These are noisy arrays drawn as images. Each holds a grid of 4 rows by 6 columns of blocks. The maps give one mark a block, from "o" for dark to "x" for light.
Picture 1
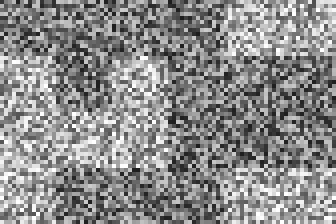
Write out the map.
o o o o x x
x o x o o o
x x x o o o
x o o o x x
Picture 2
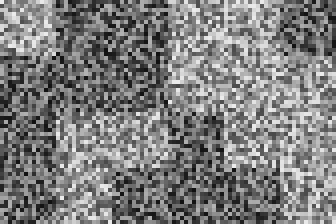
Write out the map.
x o o x x o
o o o x x x
o x x o x x
o x o o o x
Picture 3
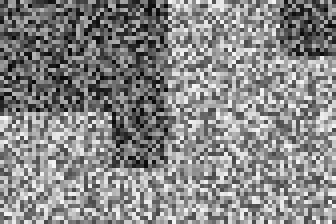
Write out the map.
o o o x x o
o o o x x x
x x o x x x
x x x x x x
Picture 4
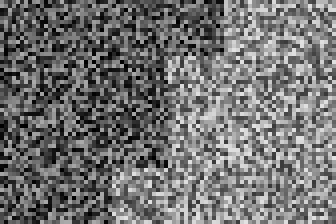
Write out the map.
o o o o x x
o o o x x x
o o o x x x
o o x x x x
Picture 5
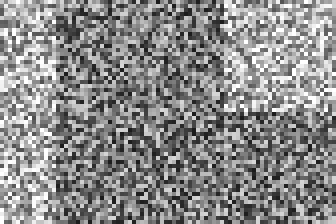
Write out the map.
x o o o x x
x o o o x x
x o o o o o
x o o o o o
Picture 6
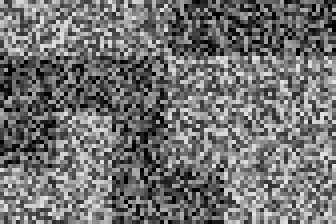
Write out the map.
x x x o o o
o o o x x x
o x o x x x
x x o o x x
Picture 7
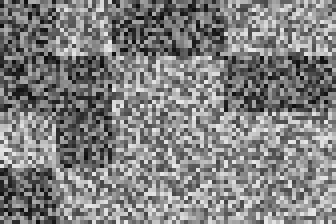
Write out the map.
o x o o x x
o o x x o o
x o x x x x
o x x x x x
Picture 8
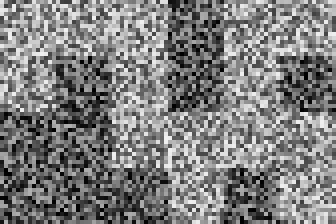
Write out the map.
x x x o x x
x o x o x o
o o x x x x
o o o x o x
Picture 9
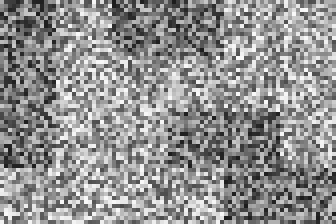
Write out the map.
o x o o x x
o x x x x x
o x x o o x
x x x x o o
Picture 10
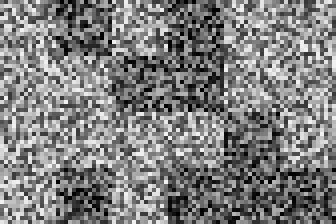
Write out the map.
x o x o x x
x x o o x x
x x x x o x
x o x o o o
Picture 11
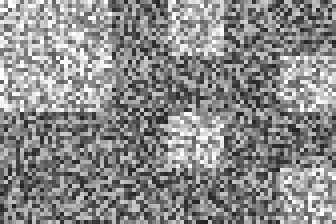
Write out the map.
x x o x o o
x x o o o x
o o o x o o
o o o o o x
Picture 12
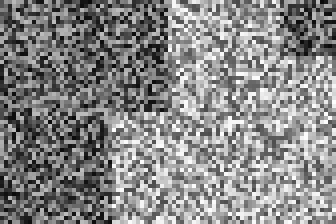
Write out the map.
o o o x x o
o o o x x x
o o x x x x
o o x x x x
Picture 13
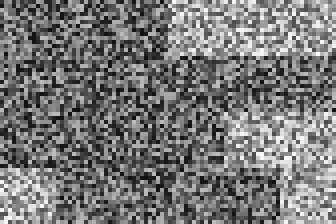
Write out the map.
o o o x x x
o o o o o o
o o o o x x
x o o o o x
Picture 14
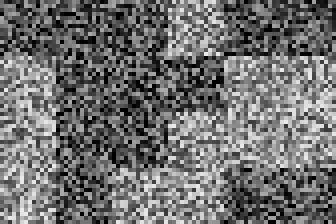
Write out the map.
o o o x o o
x o o o x x
x o o x x x
x o x x o o
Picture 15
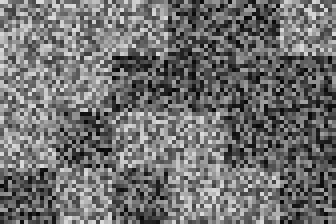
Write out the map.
x x x o o x
x x o o o o
x o x x o o
o x o x x o
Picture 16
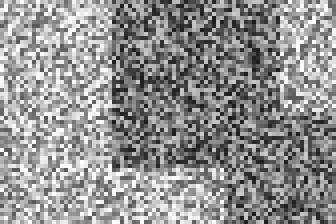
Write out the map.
x x o o o x
x x o o o x
x x o o o o
x x x x o o
